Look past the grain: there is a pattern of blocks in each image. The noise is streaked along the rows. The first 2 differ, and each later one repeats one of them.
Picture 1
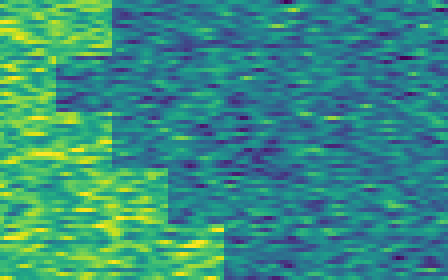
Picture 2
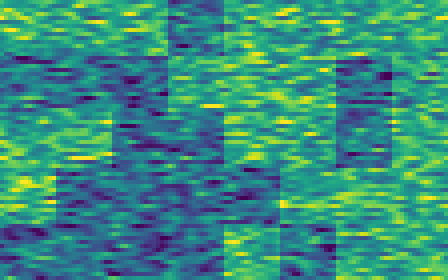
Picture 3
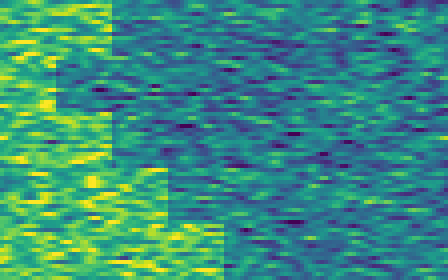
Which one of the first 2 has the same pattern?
1
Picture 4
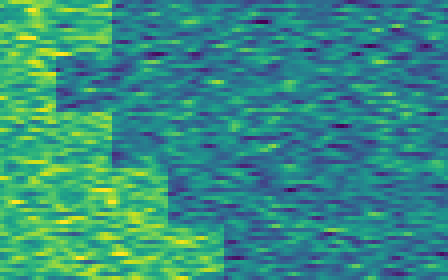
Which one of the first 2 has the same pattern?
1
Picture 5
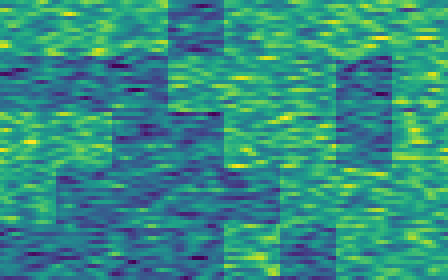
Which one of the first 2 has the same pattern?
2
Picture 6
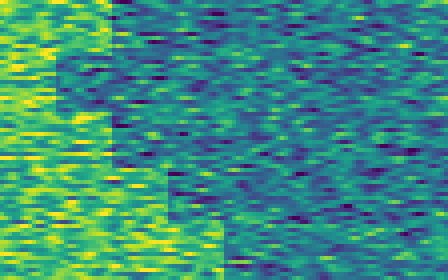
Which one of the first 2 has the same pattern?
1
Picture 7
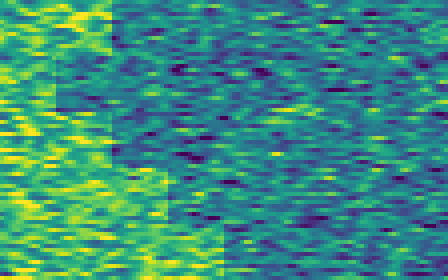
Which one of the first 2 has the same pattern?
1
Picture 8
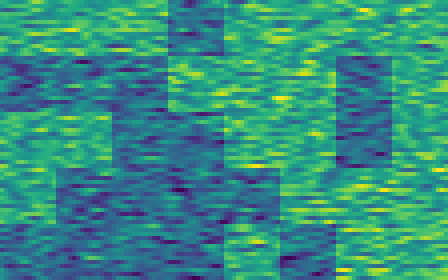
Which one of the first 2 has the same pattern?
2
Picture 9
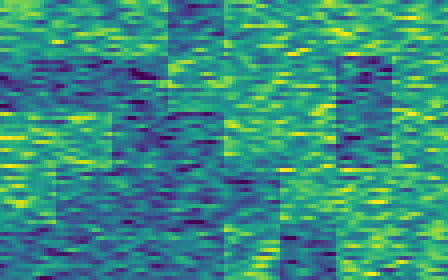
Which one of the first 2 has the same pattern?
2
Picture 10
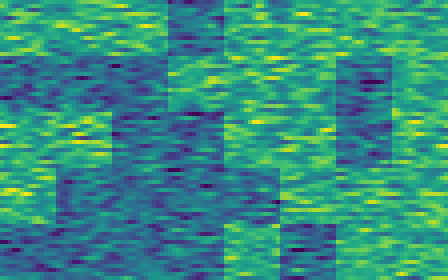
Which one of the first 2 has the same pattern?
2
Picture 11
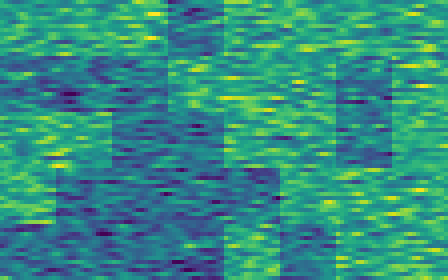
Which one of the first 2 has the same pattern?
2
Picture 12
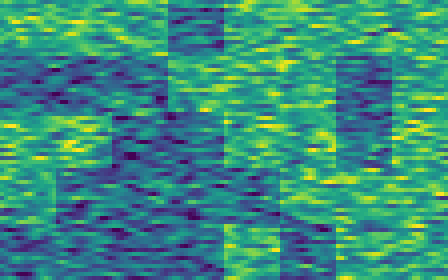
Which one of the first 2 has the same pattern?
2
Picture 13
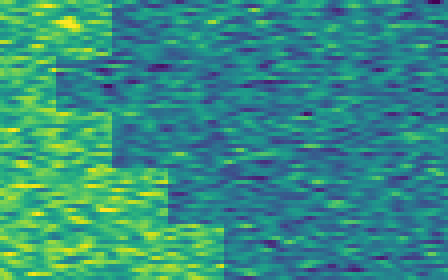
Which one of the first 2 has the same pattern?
1
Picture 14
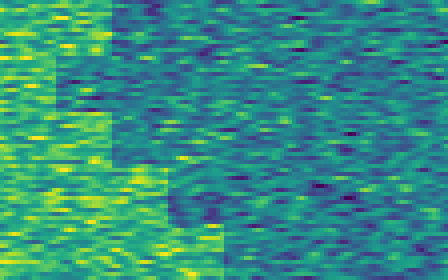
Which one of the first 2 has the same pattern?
1
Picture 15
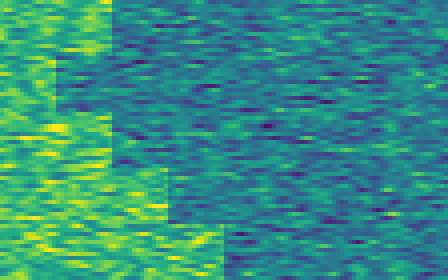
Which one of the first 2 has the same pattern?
1
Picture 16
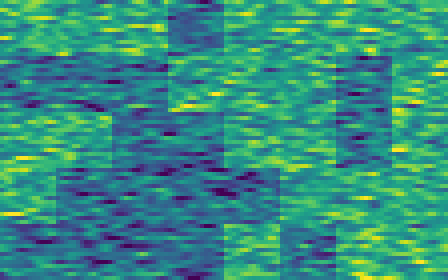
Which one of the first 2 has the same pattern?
2
